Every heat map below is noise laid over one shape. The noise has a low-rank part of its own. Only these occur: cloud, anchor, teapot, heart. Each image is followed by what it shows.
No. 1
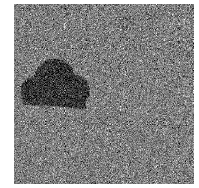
cloud
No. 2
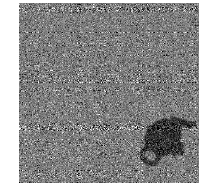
teapot
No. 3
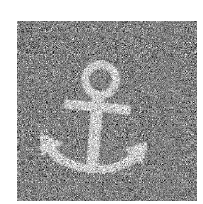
anchor
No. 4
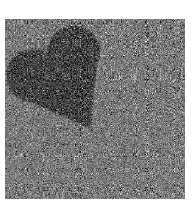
heart
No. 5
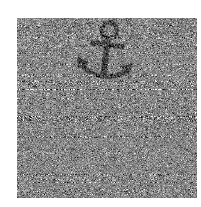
anchor
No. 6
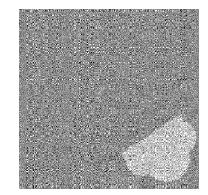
cloud
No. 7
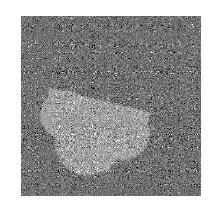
cloud
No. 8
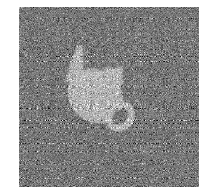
teapot
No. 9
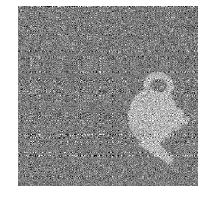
teapot
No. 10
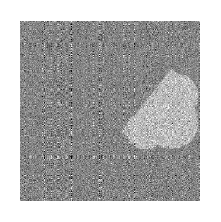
cloud
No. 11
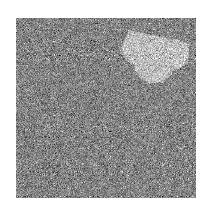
cloud
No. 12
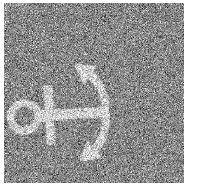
anchor
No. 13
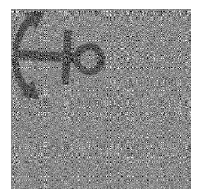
anchor
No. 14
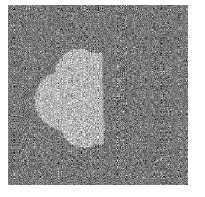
cloud
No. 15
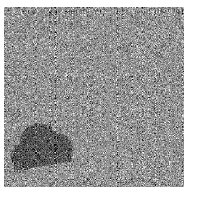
cloud
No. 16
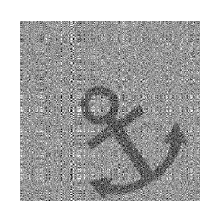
anchor
